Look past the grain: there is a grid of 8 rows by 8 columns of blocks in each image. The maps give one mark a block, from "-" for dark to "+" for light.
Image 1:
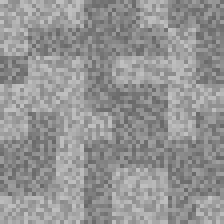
+ + + - - + - -
+ - - - - - + -
- + + - + + + -
+ + + - - - + +
+ - + + - - + -
- - + - - - - -
- - + - + + - -
+ + + - + + - +
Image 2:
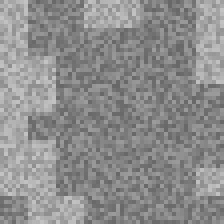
+ - - + + - - +
+ - - - - - - +
+ + - - - - - +
+ + - - - - - -
+ - - - - - - -
+ + - - - - - -
+ + - - - - - +
- + + - - - - -
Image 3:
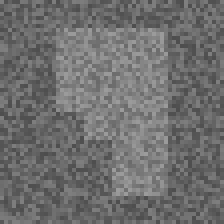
- - - - - - - -
- - + + + + - -
- - + + + + - -
- - + + + + - -
- - - + + + - -
- - - - + + - -
- - - - + + - -
- - - - - - - -
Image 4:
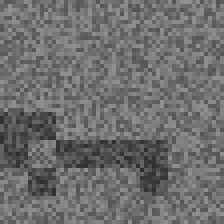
+ + + + + + + +
+ + + + + + + +
+ + + + + + + +
+ + + + + + + +
- - + + + + + +
- + - - - - + +
+ - + + + - + +
+ + + + + + + +
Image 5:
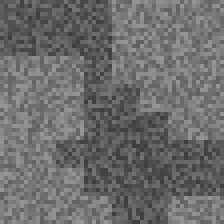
- - - - + + + +
- - - - + + + +
+ + + - + + + +
+ + + - - + + +
+ + + - - - + +
+ + - - - - - -
+ + + - - - - -
+ + + + - - + +
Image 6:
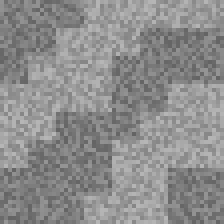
- - - + + + + +
- - + + + - - -
- + + + - - - -
+ + + + - - + +
+ + - - - + + +
+ - - - + + + +
- - - - + + - -
- - - + + + - -
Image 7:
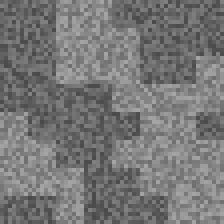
- - + + - - - -
- - + + + - - -
- - + + + - - +
- - - - + + + +
+ - - - - + + -
+ + - - + + + +
+ + + - - + + +
- - + - - - + +
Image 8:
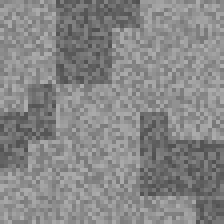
+ + - - - + + +
+ + - - + + + +
+ + - - + + + +
+ - + + + + + +
- - + + + - + +
- + + + + - - -
+ + + + + - - -
+ + + + + + + -
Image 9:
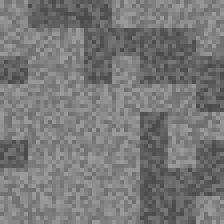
+ - - - + + + +
+ + + - - - - +
- + + - + - - -
+ + + + + + + -
+ + + + + - + +
- + + + + - + -
+ + + + + - - -
+ + + + + - - +
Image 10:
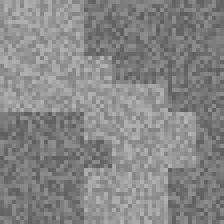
+ + + - - - - -
+ + + - - - - -
+ + + + - - - -
+ + + + + + - -
- - - + + + + -
- - - - + + + -
- - - + + + - -
- - - + + + - -
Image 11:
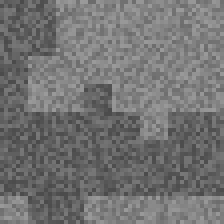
- - + + + + + +
- - + + + + + +
- + + + + + + +
- + + - + + + +
- - - - - + - -
- - - - - - - -
- - - - - - - -
+ - - + + + + +
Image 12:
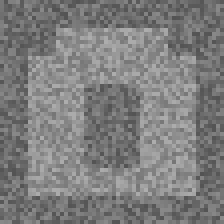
- - - - - - - -
- - + + + + - -
- + + + + + + -
- + + - - + + -
- + + - - + + -
- + + - - + + -
- + + + + + + -
- - - - - - - -
